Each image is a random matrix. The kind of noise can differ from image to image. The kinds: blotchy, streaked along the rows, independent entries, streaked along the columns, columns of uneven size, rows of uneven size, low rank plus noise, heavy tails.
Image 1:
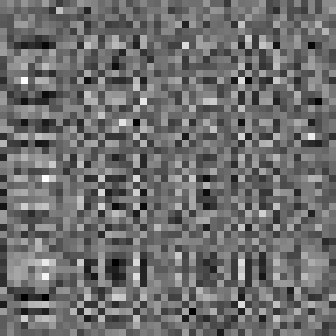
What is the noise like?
low rank plus noise
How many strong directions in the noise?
one
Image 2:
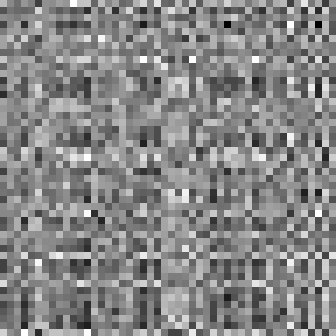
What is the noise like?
low rank plus noise
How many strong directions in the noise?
one
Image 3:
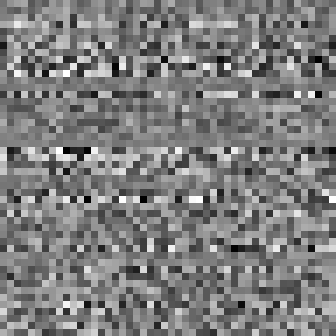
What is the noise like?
rows of uneven size
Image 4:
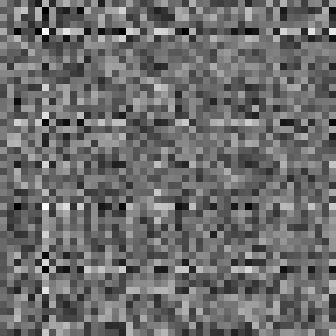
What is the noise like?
low rank plus noise
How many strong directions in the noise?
one
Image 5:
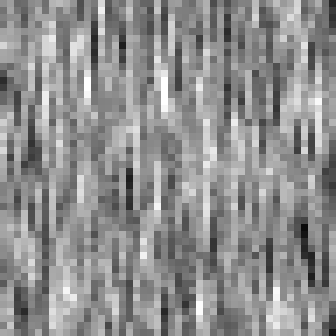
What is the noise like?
streaked along the columns
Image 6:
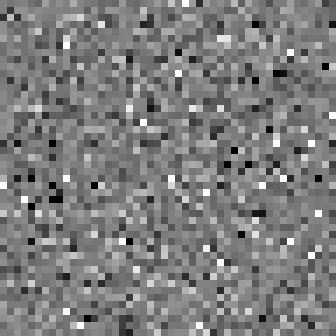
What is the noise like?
heavy tails
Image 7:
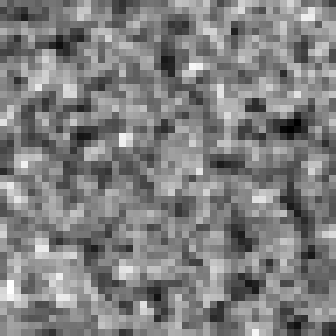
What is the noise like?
blotchy
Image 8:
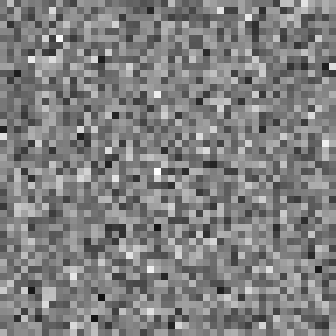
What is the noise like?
independent entries
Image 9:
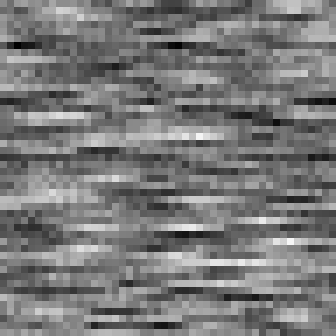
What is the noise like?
streaked along the rows
